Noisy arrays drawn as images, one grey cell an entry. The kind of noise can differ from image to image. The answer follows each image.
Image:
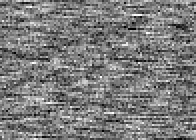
streaked along the rows
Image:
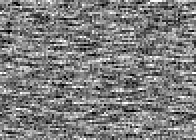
streaked along the rows
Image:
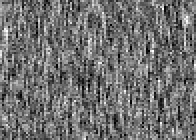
streaked along the columns
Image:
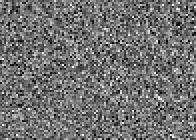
low rank plus noise
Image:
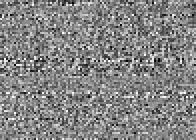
rows of uneven size
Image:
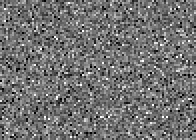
heavy tails
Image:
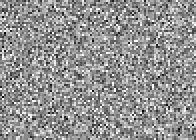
low rank plus noise
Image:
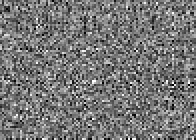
low rank plus noise
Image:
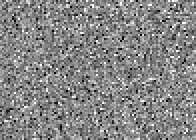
heavy tails
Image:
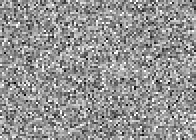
independent entries
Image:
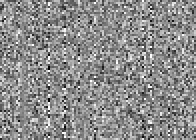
columns of uneven size
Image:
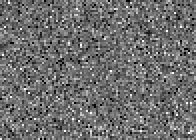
heavy tails
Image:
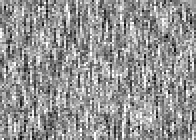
streaked along the columns
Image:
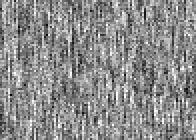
streaked along the columns
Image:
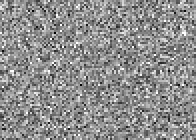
low rank plus noise
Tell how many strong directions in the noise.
five to eight
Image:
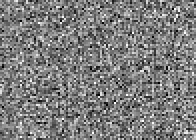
low rank plus noise
